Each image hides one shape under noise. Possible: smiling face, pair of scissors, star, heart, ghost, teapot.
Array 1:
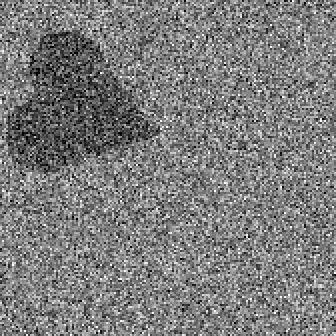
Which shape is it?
heart
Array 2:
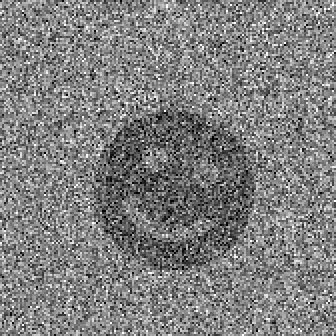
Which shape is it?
smiling face
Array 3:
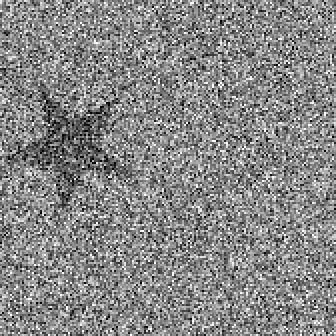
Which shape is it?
star
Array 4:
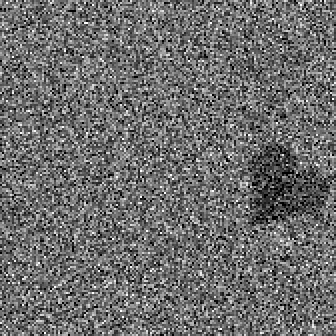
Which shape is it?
heart
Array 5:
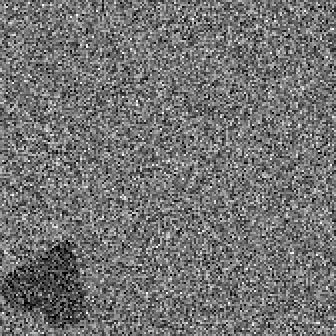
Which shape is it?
heart
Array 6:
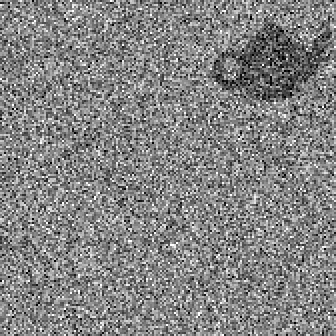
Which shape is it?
teapot
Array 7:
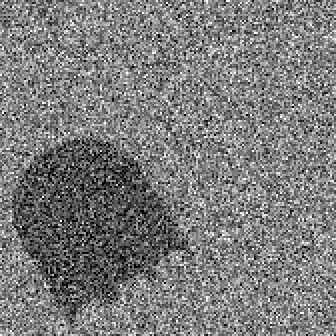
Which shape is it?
ghost
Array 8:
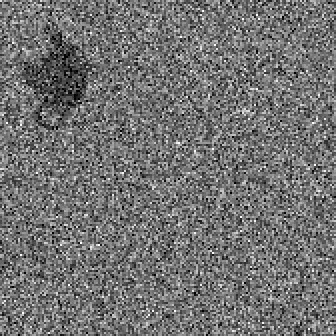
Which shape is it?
teapot
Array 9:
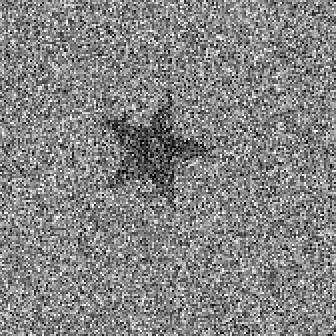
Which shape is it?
star
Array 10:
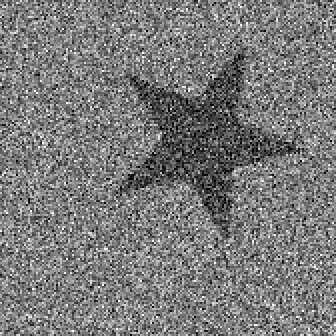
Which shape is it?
star
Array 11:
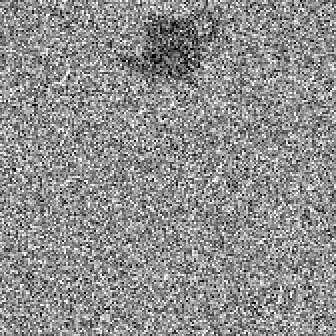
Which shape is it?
teapot
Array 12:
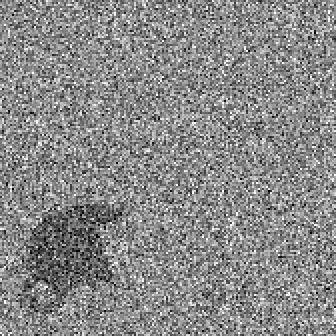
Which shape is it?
teapot
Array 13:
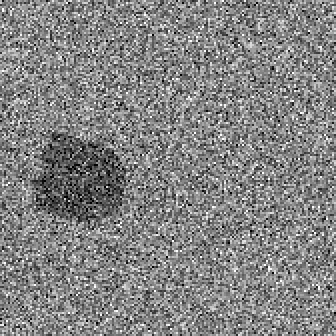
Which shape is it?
ghost
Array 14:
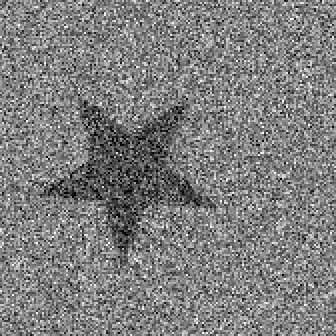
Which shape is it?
star
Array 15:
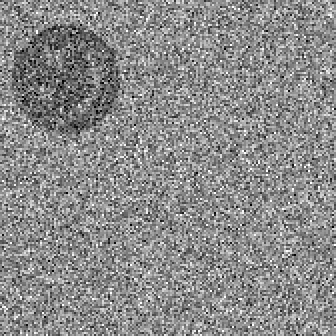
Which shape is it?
smiling face
